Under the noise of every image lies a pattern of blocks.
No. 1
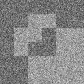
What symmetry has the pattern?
mirrored about the diagonal from the top left
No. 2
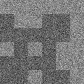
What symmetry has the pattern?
mirrored about the diagonal from the bottom left
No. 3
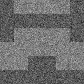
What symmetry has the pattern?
left and right mirror each other
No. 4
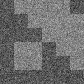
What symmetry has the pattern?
mirrored about the diagonal from the bottom left
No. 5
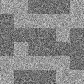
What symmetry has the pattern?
the same after a half turn
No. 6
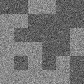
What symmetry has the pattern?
mirrored about the diagonal from the bottom left
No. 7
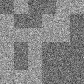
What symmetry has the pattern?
no symmetry
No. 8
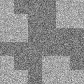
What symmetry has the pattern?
mirrored about the diagonal from the bottom left
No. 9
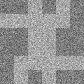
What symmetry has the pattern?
the same after a half turn
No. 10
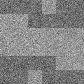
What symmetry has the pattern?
the same after a half turn
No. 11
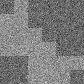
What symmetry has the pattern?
mirrored about the diagonal from the bottom left
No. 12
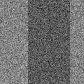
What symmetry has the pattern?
top and bottom mirror each other
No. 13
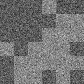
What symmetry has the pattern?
mirrored about the diagonal from the top left
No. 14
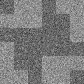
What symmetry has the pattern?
the same after a half turn
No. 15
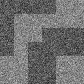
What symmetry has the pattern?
mirrored about the diagonal from the top left
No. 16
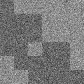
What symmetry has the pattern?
mirrored about the diagonal from the bottom left
